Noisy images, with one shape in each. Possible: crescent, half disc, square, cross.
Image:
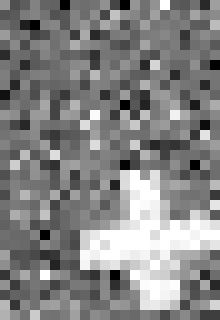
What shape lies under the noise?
cross
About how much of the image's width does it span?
two thirds
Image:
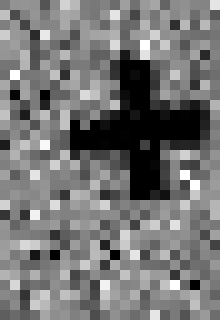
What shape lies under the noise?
cross
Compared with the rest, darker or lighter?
darker
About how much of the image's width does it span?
two thirds
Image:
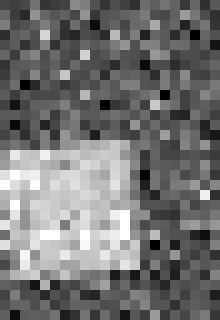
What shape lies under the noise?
square
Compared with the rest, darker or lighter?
lighter
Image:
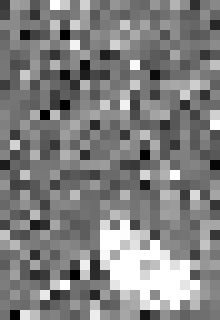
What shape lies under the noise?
half disc
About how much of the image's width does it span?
half
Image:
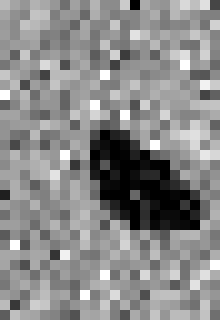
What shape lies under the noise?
half disc
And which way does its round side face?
down and left
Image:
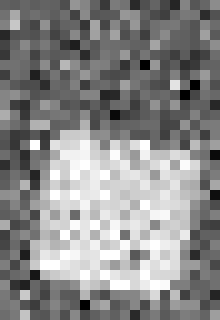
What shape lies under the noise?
square
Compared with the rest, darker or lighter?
lighter
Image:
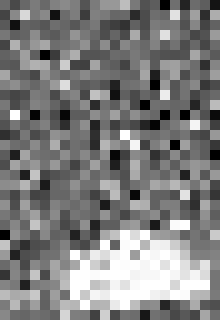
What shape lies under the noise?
half disc
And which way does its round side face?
up
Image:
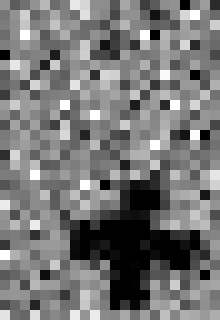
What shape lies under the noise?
cross
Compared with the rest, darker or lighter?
darker
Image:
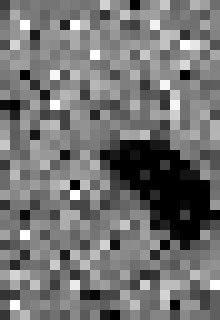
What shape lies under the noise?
half disc
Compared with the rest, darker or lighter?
darker
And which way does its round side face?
up and right
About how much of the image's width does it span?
half
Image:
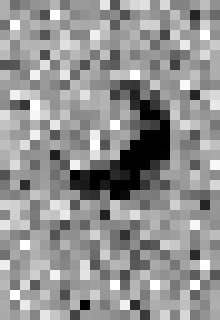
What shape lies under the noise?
crescent
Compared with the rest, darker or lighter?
darker
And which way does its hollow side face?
up and left
